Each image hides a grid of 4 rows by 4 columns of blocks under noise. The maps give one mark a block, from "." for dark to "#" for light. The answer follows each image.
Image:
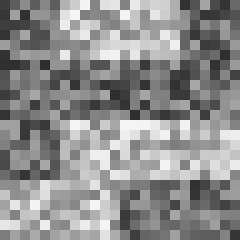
. # # .
. . . .
. # # #
# # . .
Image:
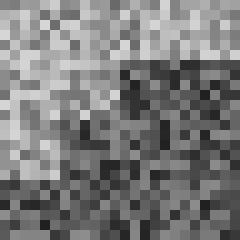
# # # #
# # . .
# . . .
. . . .
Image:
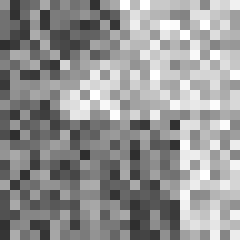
. . # #
. # # #
. . . #
. . . #
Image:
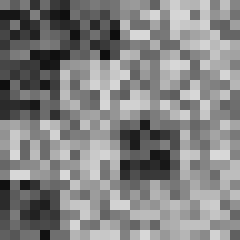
. . # #
. # # #
# # . #
. # # #
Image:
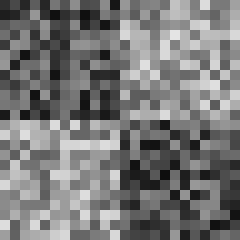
. . # #
. . # #
# # . .
# # . .
